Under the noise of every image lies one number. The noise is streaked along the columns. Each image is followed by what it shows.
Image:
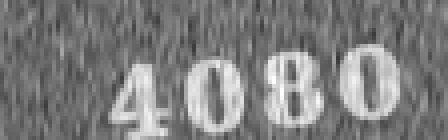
4080
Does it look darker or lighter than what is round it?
lighter
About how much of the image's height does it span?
two thirds
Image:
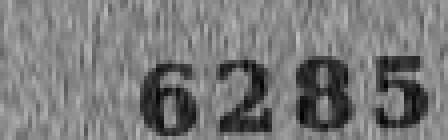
6285
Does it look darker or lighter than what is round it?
darker
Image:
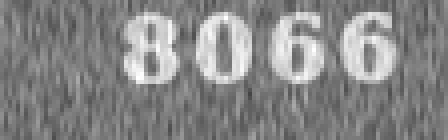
8066
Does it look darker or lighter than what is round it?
lighter
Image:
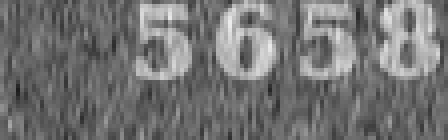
5658
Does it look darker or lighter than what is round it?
lighter
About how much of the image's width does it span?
two thirds
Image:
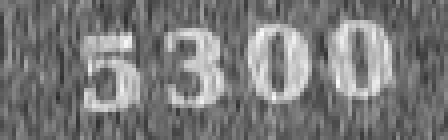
5300
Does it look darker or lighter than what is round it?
lighter
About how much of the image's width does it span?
two thirds
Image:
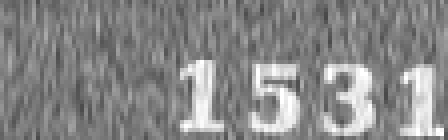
1531
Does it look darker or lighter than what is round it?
lighter
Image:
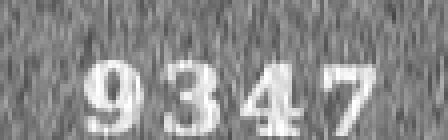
9347
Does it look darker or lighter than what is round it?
lighter
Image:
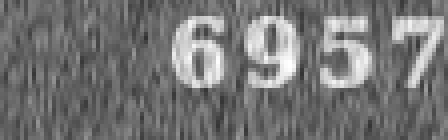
6957
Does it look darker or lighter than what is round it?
lighter
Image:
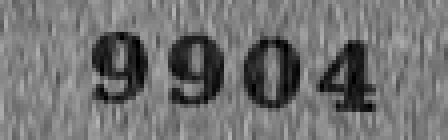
9904
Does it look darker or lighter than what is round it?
darker
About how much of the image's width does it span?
two thirds
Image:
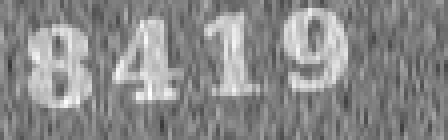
8419
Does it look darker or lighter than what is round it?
lighter
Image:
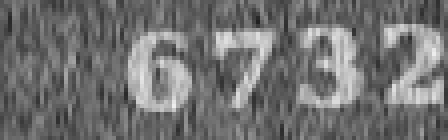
6732
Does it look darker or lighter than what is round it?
lighter
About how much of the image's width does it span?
two thirds
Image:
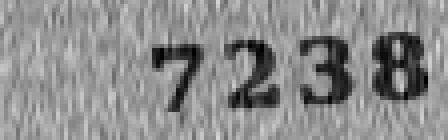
7238
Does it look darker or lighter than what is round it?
darker
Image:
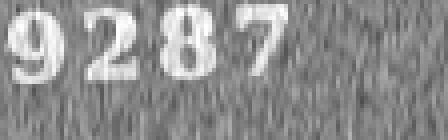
9287
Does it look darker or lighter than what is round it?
lighter
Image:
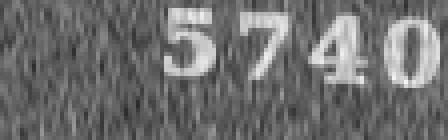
5740
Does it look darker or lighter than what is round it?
lighter
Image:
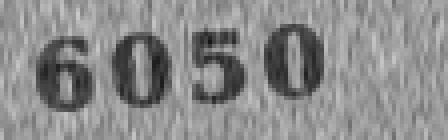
6050
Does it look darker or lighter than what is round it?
darker
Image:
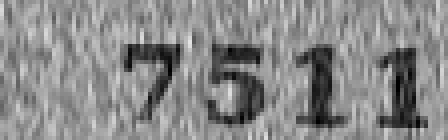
7511
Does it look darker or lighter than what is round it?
darker
